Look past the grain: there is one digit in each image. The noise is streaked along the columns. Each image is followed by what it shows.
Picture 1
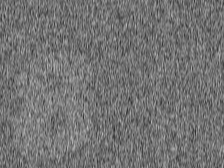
light 8
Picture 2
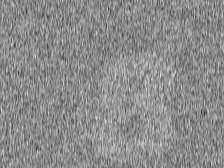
light 8
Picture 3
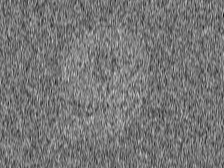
light 9
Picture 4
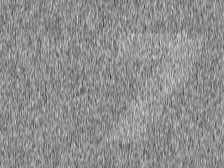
light 7
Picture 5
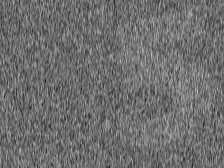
light 5
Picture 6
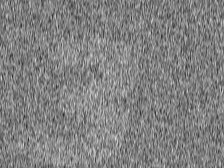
light 3
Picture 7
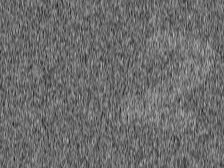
light 2
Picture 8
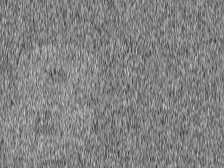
light 8
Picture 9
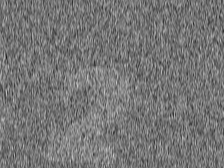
light 2
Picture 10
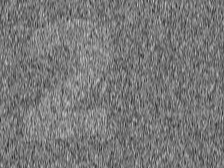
light 2
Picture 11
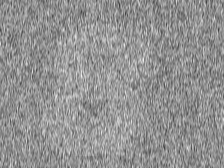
light 8
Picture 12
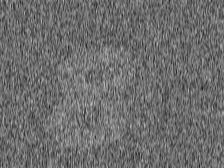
light 8
